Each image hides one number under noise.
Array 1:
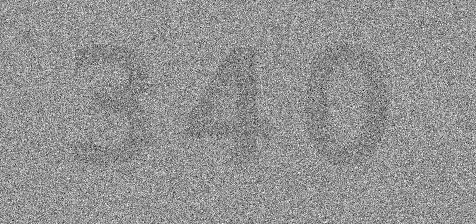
340
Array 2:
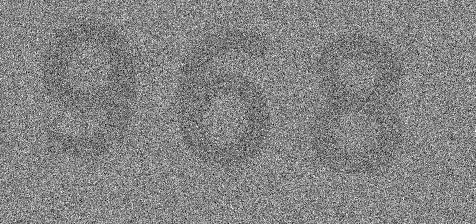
968
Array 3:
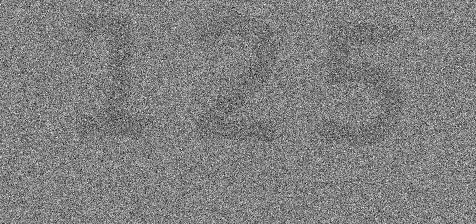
125
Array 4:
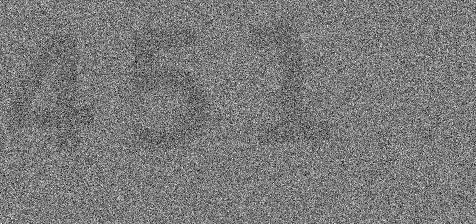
451
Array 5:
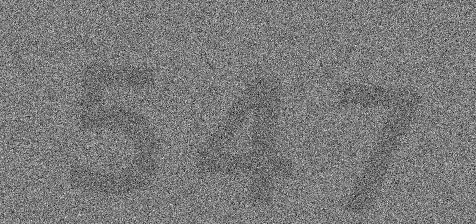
547
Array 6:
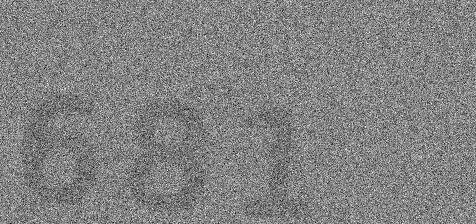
681
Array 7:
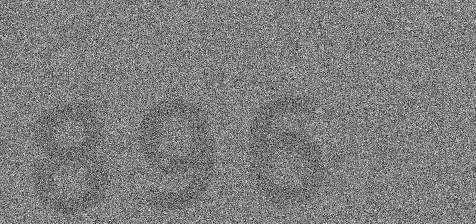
896
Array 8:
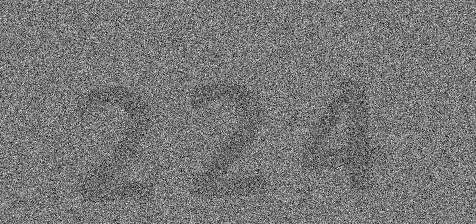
224
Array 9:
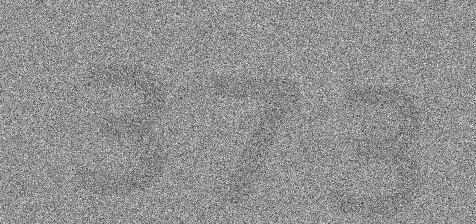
373
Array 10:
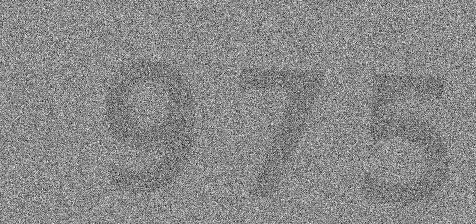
975
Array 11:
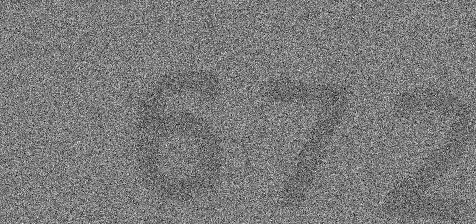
672
